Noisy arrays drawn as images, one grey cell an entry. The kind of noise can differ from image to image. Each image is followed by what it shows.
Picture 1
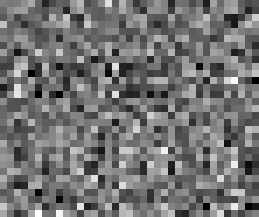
low rank plus noise
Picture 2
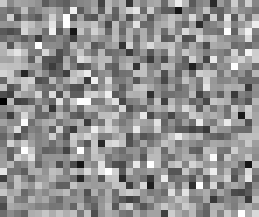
independent entries
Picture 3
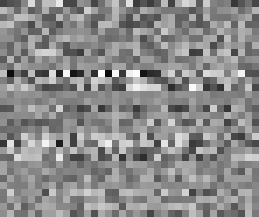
rows of uneven size
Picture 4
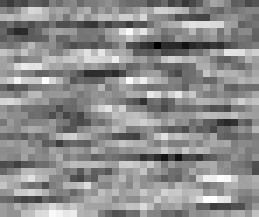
streaked along the rows
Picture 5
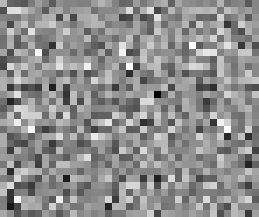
low rank plus noise
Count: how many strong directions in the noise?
five to eight
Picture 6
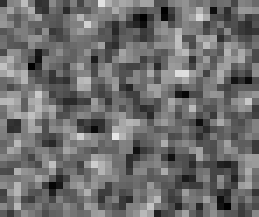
blotchy
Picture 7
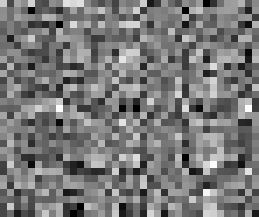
low rank plus noise
